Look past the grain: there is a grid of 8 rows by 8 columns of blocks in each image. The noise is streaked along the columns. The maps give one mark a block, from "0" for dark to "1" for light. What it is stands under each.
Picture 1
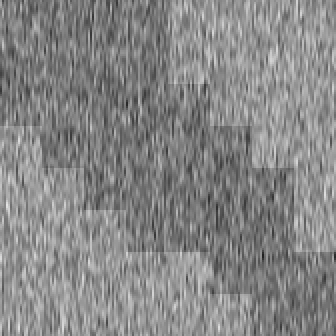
0 0 0 0 1 1 1 1
0 0 0 0 1 1 1 1
0 0 0 0 0 1 1 1
1 0 0 0 0 0 1 1
1 1 0 0 0 0 0 1
1 1 1 0 0 0 0 1
1 1 1 1 1 0 0 0
1 1 1 1 1 1 0 0
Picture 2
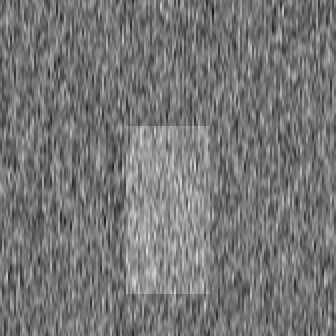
0 0 0 0 0 0 0 0
0 0 0 0 0 0 0 0
0 0 0 0 0 0 0 0
0 0 0 1 1 0 0 0
0 0 0 1 1 0 0 0
0 0 0 1 1 0 0 0
0 0 0 1 1 0 0 0
0 0 0 0 0 0 0 0
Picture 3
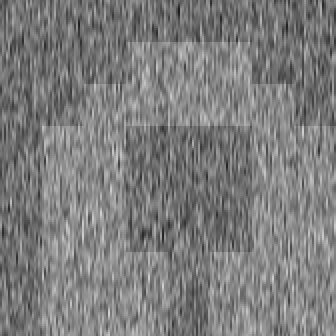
0 0 0 0 0 0 0 0
0 0 0 1 1 1 0 0
0 0 1 1 1 1 1 0
0 1 1 0 0 0 1 1
0 1 1 0 0 0 1 1
0 1 1 0 0 0 1 1
0 1 1 1 0 1 1 1
0 1 1 1 0 1 1 1
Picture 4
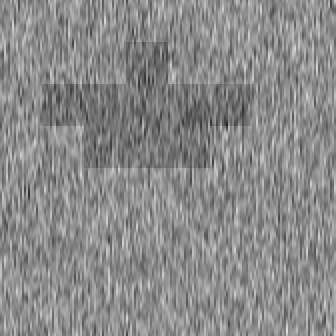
1 1 1 1 1 1 1 1
1 1 1 0 1 1 1 1
1 0 0 0 0 0 1 1
1 1 0 0 0 1 1 1
1 1 1 1 1 1 1 1
1 1 1 1 1 1 1 1
1 1 1 1 1 1 1 1
1 1 1 1 1 1 1 1
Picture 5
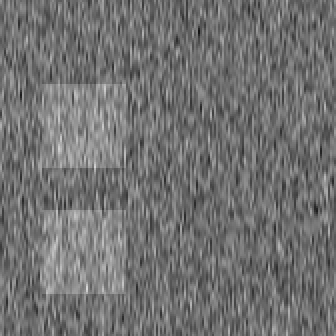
0 0 0 0 0 0 0 0
0 0 0 0 0 0 0 0
0 1 1 0 0 0 0 0
0 1 1 0 0 0 0 0
0 0 0 0 0 0 0 0
0 1 1 0 0 0 0 0
0 1 1 0 0 0 0 0
0 0 0 0 0 0 0 0
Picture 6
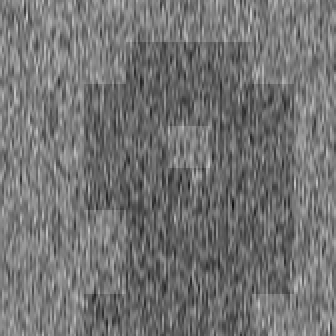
1 1 1 1 1 1 1 1
1 1 1 0 0 0 1 1
1 1 0 0 0 0 0 1
1 1 0 0 1 0 0 1
1 1 0 0 0 0 0 1
1 1 1 0 0 0 0 1
1 1 1 0 0 0 0 1
1 1 0 0 0 0 1 1
